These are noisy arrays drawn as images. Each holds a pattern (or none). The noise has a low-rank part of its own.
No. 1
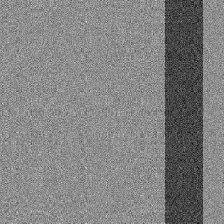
one band of columns
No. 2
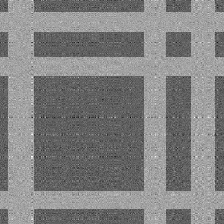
bands of rows crossing bands of columns
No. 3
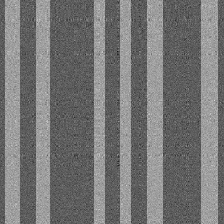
bands of columns
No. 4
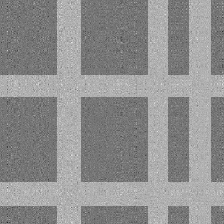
bands of rows crossing bands of columns
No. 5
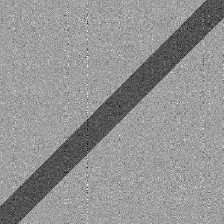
a diagonal band
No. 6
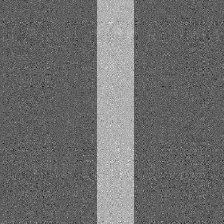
one band of columns
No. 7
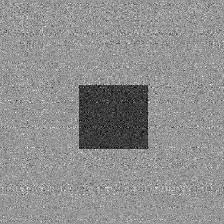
one block
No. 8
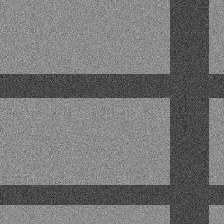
bands of rows crossing bands of columns
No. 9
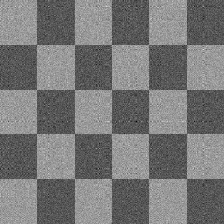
a checkerboard
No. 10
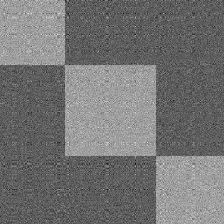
blocks along the diagonal
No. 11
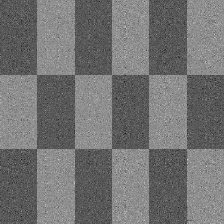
a checkerboard
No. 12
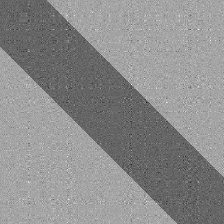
a diagonal band
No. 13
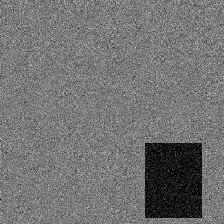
one block
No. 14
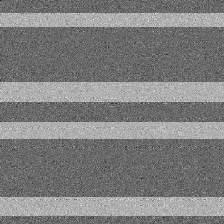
bands of rows
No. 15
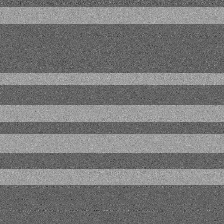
bands of rows
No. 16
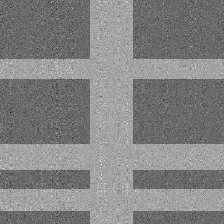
bands of rows crossing bands of columns
